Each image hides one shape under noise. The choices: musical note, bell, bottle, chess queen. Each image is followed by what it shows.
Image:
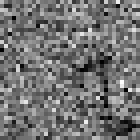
musical note
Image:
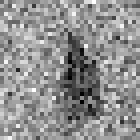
bottle
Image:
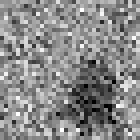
bell
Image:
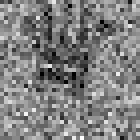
chess queen
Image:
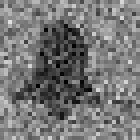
bell
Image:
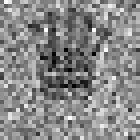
chess queen
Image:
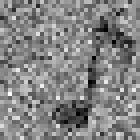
musical note
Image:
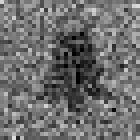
bell
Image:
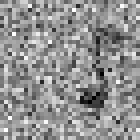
musical note
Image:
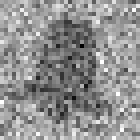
bell
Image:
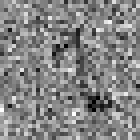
musical note
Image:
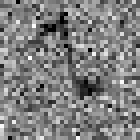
musical note
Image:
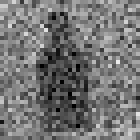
bottle
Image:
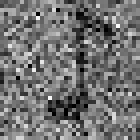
musical note
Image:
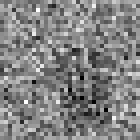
chess queen
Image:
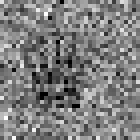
chess queen
